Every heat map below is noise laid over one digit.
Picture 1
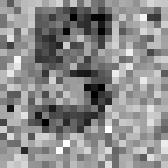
5
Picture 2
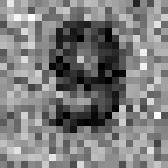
9
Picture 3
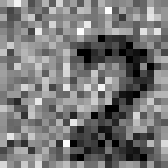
2
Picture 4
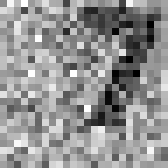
7
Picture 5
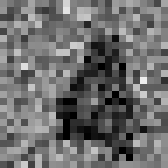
4
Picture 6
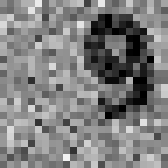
9
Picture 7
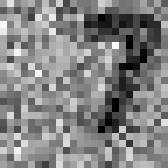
7
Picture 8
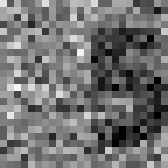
5
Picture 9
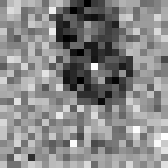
8
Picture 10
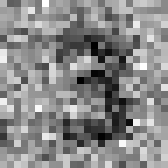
3
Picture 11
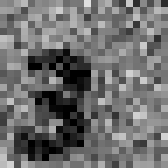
3
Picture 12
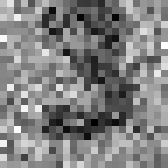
3
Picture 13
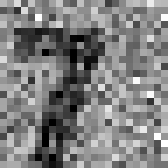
7
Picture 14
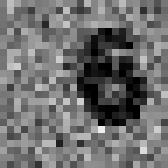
6
